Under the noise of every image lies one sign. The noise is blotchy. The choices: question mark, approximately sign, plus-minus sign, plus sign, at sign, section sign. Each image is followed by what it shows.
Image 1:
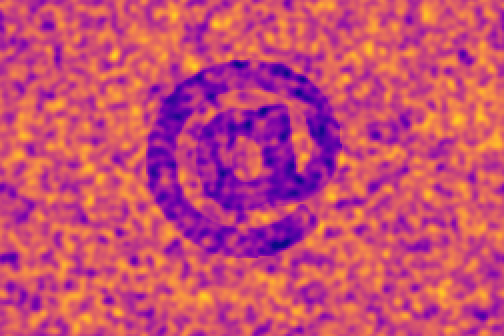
at sign
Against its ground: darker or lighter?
darker
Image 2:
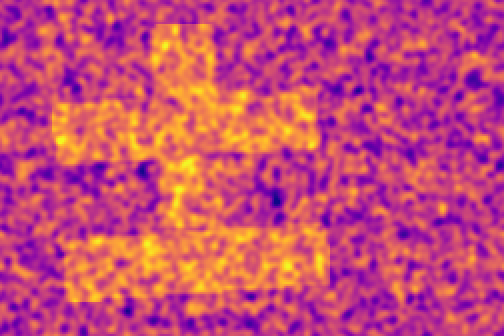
plus-minus sign
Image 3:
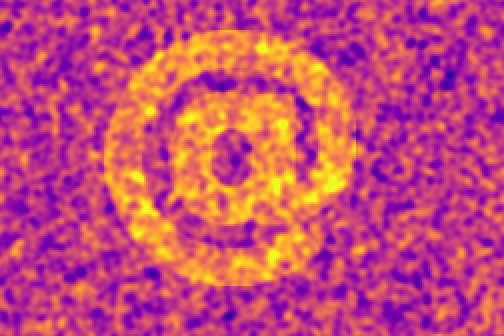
at sign
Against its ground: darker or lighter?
lighter
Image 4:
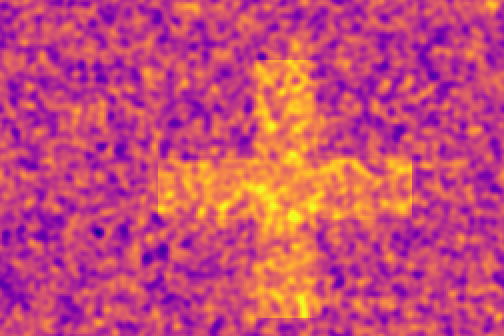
plus sign
